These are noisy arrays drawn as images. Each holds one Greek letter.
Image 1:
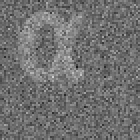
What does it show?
light alpha
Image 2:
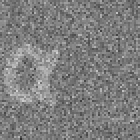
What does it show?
light alpha, middle left
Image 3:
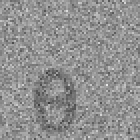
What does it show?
dark theta
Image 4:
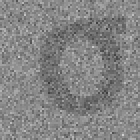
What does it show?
dark sigma
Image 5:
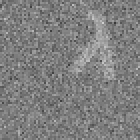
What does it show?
light lambda
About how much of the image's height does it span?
half
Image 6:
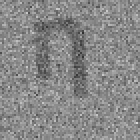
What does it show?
dark eta
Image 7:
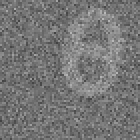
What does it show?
light theta
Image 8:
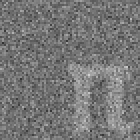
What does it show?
light pi
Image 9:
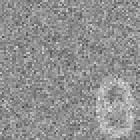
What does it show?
light theta, bottom right
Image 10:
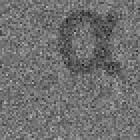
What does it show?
dark alpha
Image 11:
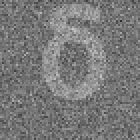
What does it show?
light delta
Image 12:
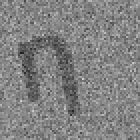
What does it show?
dark eta
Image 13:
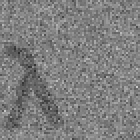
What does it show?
dark lambda
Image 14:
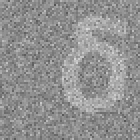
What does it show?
light delta
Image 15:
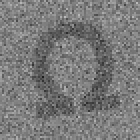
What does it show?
dark omega
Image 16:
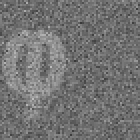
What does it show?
light phi
